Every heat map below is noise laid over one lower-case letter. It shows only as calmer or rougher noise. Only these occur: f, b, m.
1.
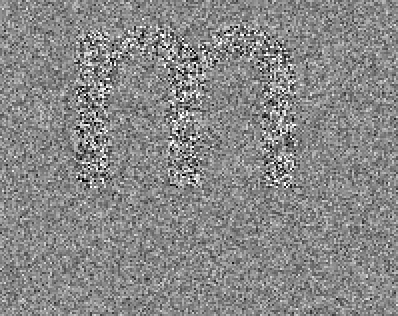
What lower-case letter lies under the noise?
m
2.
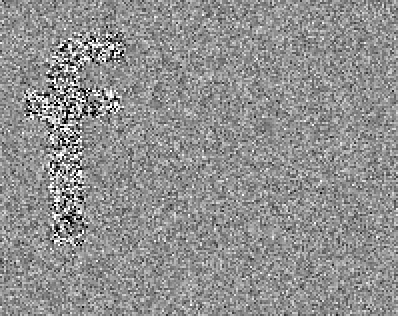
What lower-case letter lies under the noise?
f
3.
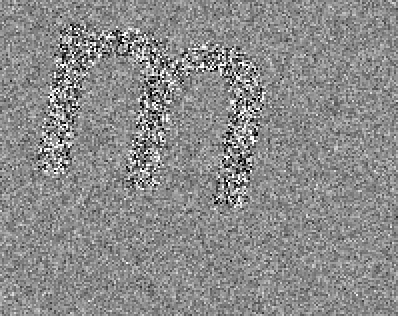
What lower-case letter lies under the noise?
m
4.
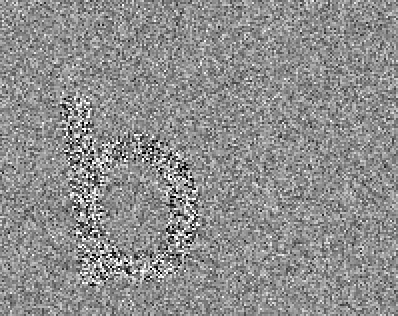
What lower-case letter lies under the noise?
b
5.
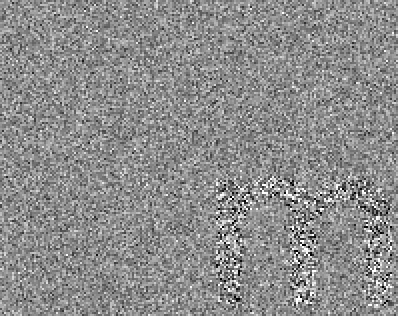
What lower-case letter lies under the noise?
m
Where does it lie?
bottom right
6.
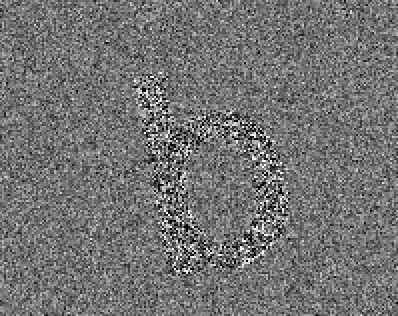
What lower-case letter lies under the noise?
b
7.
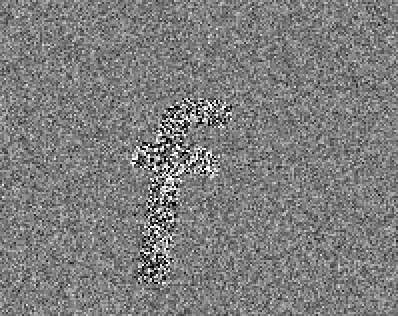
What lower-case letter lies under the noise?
f
